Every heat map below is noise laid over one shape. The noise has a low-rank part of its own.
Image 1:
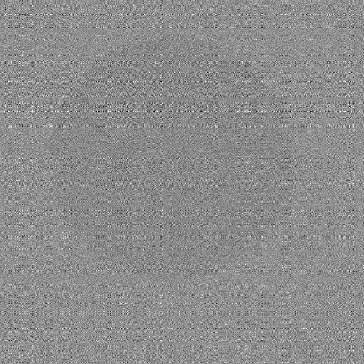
disc
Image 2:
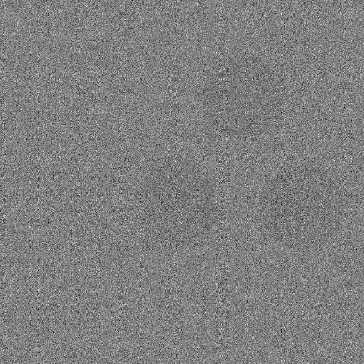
three dots
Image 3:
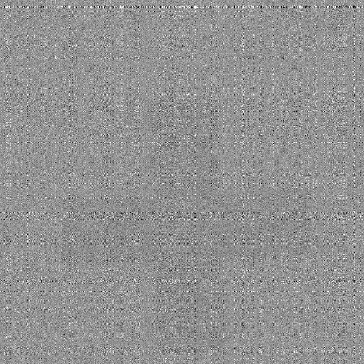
cross
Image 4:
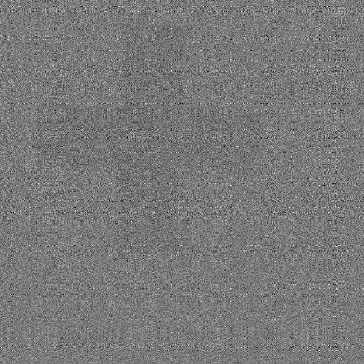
cross
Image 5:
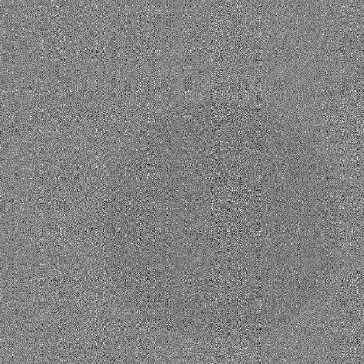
disc
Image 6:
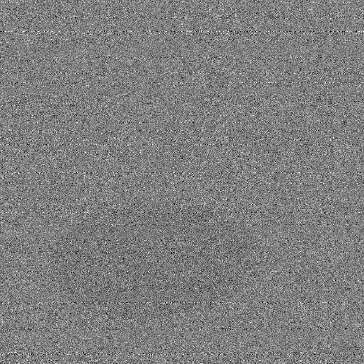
ellipse
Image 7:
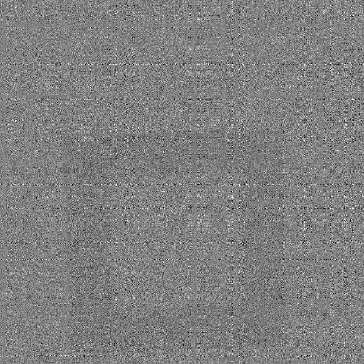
square frame
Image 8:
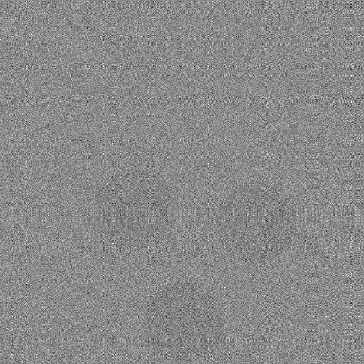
three dots
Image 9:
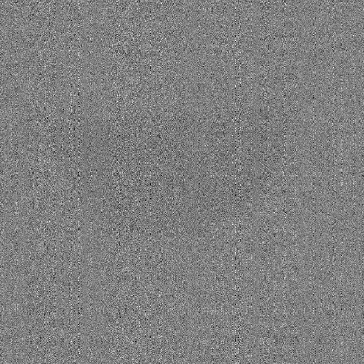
half disc
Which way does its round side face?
down
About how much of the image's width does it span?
two thirds
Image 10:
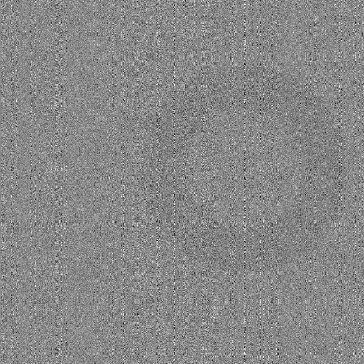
ring
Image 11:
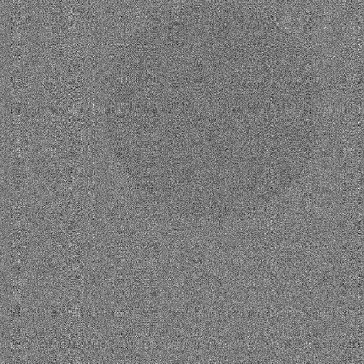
disc
